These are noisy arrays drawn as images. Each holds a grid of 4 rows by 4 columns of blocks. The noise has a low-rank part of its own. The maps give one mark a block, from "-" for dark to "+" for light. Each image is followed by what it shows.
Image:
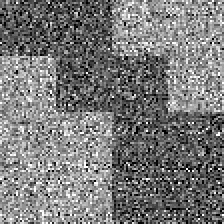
- - + +
+ - - +
+ + - -
+ + - -
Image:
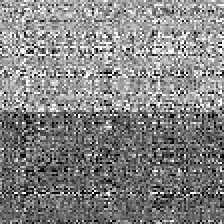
+ + + +
+ + + +
- - - -
- - - -
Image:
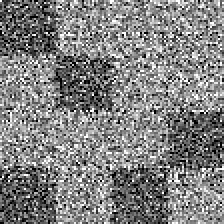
- + + +
+ - + +
+ + + -
- + - +
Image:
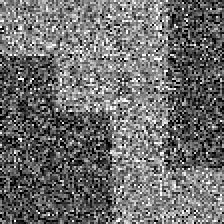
+ + + -
- + + -
- - + -
- - + +
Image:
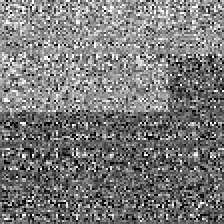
+ + + +
+ + + -
- - - -
- - - -
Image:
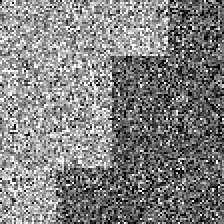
+ + + -
+ + - -
+ + - -
+ - - -
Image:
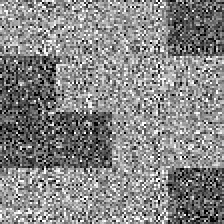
+ + + -
- + + +
- - + +
+ + + -
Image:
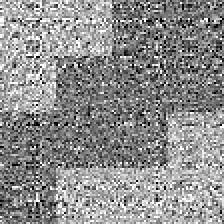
+ + - -
+ - - -
- - - +
- + + +
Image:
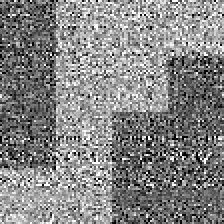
- + + +
- + + -
- + - -
+ + - -
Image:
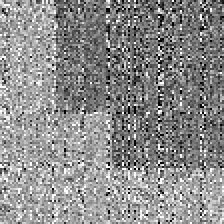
+ - - -
+ - - -
+ + - -
+ + + +
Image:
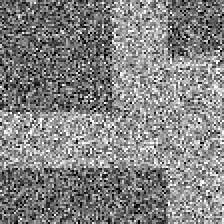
- - + -
- - + +
+ + + +
- - - +
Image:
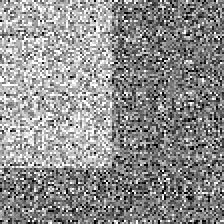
+ + - -
+ + - -
+ + - -
- - - -
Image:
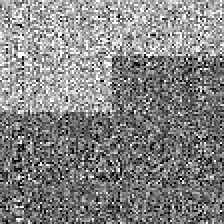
+ + + +
+ + - -
- - - -
- - - -
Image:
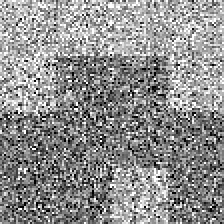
+ + + +
+ - - +
- - - -
- - + -
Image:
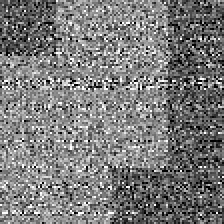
- + + -
+ + + -
+ + + -
+ + - -
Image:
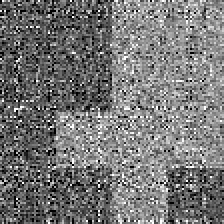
- - + +
- - + +
- + + +
- - + -
